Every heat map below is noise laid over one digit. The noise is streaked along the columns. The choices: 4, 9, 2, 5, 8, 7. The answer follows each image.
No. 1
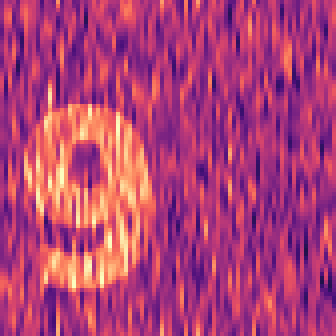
9
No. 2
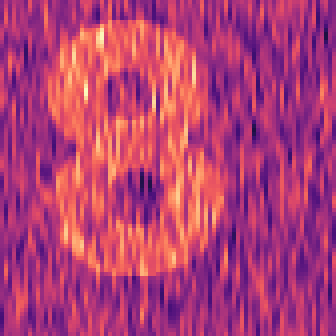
8
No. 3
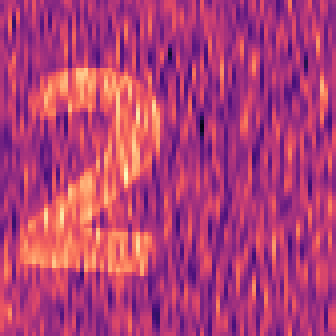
2
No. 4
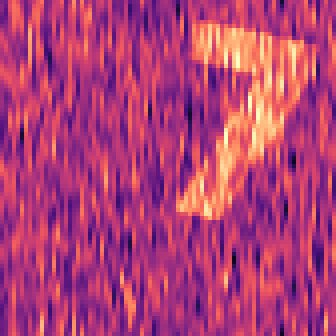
7
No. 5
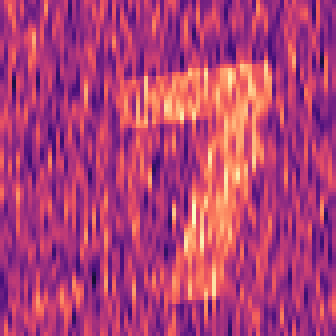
7
